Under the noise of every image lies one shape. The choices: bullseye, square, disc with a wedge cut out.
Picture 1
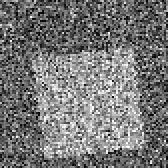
square
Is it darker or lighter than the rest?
lighter
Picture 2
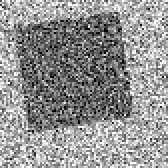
square
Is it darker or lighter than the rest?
darker
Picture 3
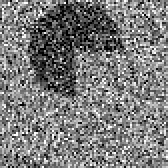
disc with a wedge cut out
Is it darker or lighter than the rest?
darker
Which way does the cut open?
down and right
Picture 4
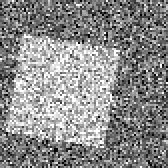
square
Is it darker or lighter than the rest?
lighter
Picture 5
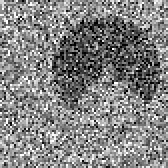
disc with a wedge cut out
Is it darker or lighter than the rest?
darker
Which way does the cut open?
down
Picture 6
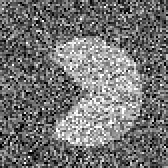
disc with a wedge cut out
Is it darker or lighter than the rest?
lighter
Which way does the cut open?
left
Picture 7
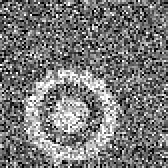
bullseye
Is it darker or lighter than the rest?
lighter
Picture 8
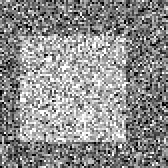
square
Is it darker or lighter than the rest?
lighter
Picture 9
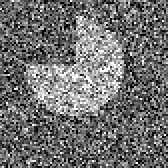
disc with a wedge cut out
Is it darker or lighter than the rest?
lighter
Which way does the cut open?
up and left
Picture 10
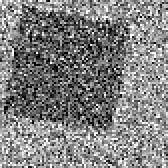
square
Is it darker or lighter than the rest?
darker
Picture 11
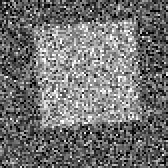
square
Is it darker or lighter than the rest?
lighter
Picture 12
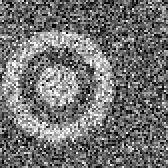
bullseye
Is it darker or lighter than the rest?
lighter
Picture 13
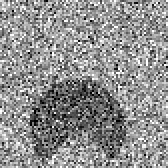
disc with a wedge cut out
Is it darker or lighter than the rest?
darker
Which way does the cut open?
down
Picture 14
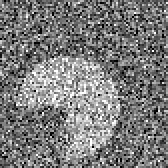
disc with a wedge cut out
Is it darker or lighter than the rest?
lighter
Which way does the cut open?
down and left
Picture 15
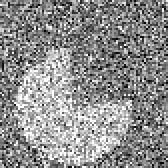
disc with a wedge cut out
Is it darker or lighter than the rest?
lighter
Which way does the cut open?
up and right
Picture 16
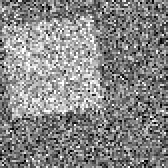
square
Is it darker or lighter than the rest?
lighter
